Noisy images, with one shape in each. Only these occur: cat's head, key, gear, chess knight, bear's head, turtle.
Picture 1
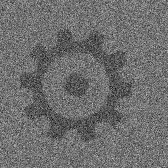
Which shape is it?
gear
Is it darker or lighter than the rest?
darker
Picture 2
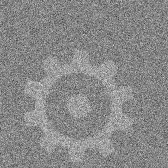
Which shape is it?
gear
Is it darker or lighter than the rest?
lighter
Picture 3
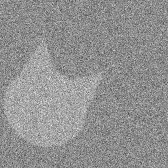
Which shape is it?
cat's head
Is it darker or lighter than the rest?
lighter
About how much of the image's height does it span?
two thirds
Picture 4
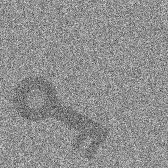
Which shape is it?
key
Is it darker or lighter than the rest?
darker
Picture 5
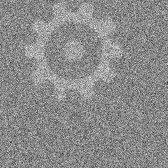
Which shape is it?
gear
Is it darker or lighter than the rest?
lighter
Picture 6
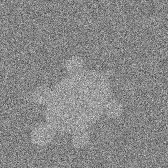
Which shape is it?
turtle
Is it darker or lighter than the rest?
lighter
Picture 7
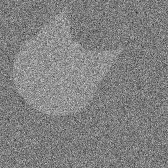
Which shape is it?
cat's head
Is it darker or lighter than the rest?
lighter
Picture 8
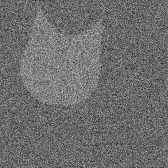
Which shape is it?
cat's head
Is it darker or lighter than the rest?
lighter
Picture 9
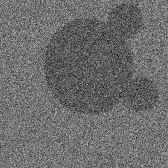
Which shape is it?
bear's head
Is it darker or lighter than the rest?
darker
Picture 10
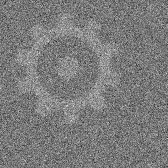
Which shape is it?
gear
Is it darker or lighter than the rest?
lighter
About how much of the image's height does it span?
two thirds
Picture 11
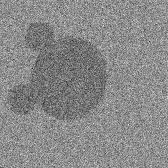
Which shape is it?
bear's head
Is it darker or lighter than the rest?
darker
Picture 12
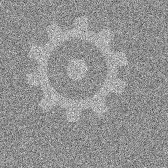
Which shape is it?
gear
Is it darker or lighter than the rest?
lighter
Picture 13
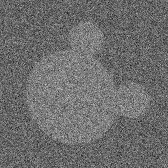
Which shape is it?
bear's head
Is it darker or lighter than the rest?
lighter
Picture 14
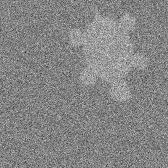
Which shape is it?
turtle
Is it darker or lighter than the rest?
lighter
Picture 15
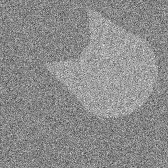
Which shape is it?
cat's head
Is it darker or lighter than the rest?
lighter
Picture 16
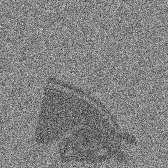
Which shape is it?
chess knight
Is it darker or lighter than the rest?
darker
